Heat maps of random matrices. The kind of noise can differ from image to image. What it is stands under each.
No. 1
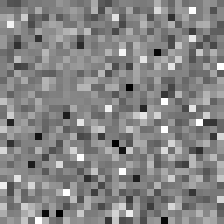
heavy tails
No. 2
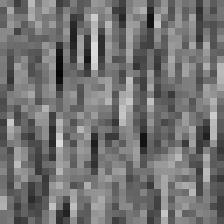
streaked along the columns
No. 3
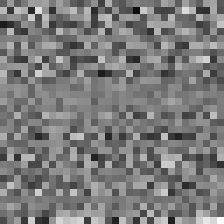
rows of uneven size
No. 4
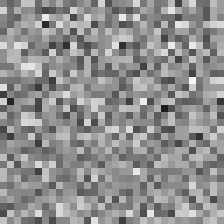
low rank plus noise
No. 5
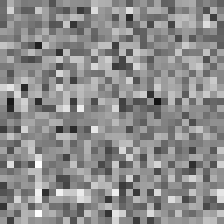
low rank plus noise
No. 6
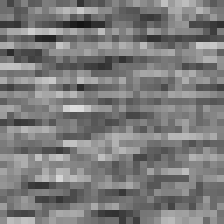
streaked along the rows
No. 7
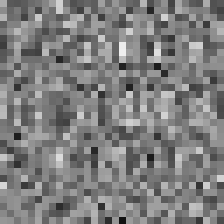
low rank plus noise
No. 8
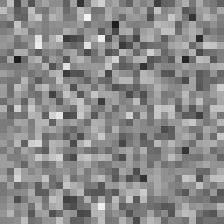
low rank plus noise
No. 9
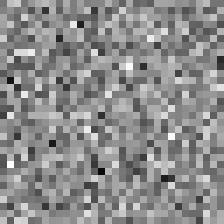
independent entries
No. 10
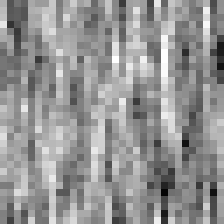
streaked along the columns
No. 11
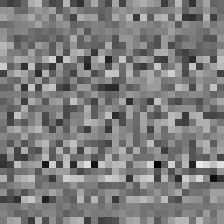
rows of uneven size
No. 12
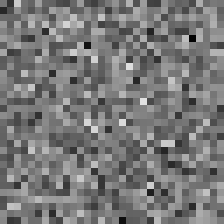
independent entries
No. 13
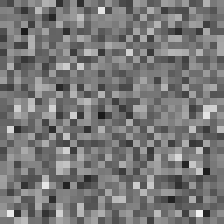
low rank plus noise
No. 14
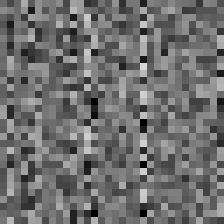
columns of uneven size
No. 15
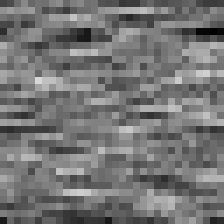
streaked along the rows
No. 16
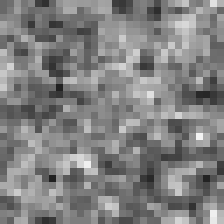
blotchy
